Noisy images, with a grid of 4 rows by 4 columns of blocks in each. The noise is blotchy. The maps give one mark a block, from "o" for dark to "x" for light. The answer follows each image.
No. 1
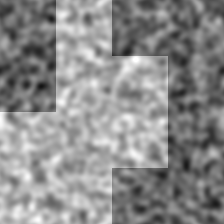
o x o o
o x x o
x x x o
x x o o
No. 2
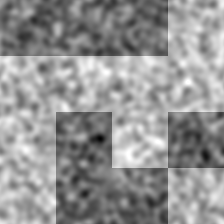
o o o x
x x x x
x o x o
x o o x
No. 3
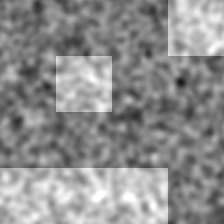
o o o x
o x o o
o o o o
x x x o
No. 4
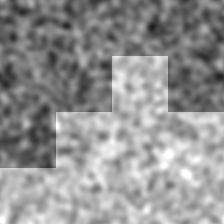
o o o o
o o x o
o x x x
x x x x
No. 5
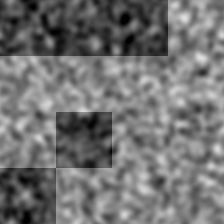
o o o x
x x x x
x o x x
o x x x
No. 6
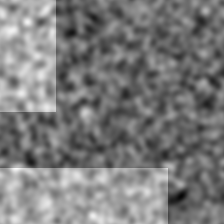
x o o o
x o o o
o o o o
x x x o
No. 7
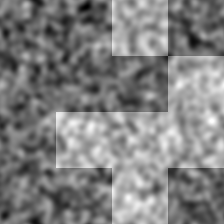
o o x o
o o o x
o x x x
o o x o
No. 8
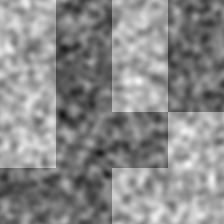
x o x o
x o x o
x o o x
o o x x
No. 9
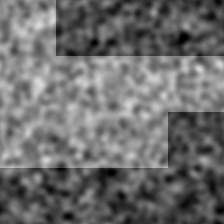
x o o o
x x x x
x x x o
o o o o
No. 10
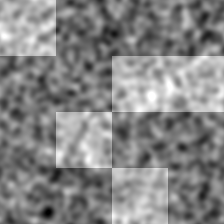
x o o o
o o x x
o x o o
o o x o
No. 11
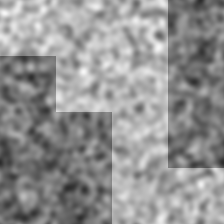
x x x o
o x x o
o o x o
o o x x
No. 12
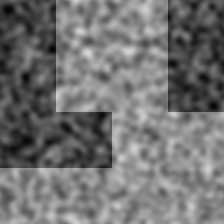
o x x o
o x x o
o o x x
x x x x
